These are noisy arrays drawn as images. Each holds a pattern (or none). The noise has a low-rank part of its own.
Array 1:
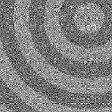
rings round one point
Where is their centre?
top right
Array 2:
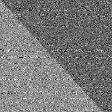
a sharp edge
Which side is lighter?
bottom left
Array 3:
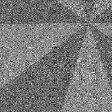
spokes from one point
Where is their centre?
top right
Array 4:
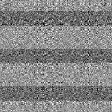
horizontal stripes
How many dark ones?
3
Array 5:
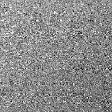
a smooth slope
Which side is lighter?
top left
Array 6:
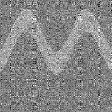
a wavy band
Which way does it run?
left to right
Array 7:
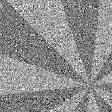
spokes from one point
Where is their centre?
bottom right
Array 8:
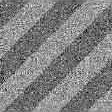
diagonal stripes
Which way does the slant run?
bottom left to top right
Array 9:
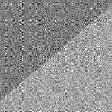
a sharp edge
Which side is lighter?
bottom right
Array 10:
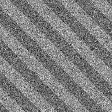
diagonal stripes
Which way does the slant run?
top left to bottom right
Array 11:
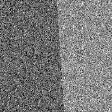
a sharp edge
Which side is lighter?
right
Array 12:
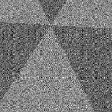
spokes from one point
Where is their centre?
top middle
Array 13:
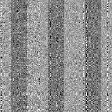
vertical stripes
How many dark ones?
3
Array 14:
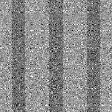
vertical stripes
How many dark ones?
3
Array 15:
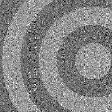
rings round one point
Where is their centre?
middle right
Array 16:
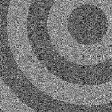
rings round one point
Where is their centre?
top right
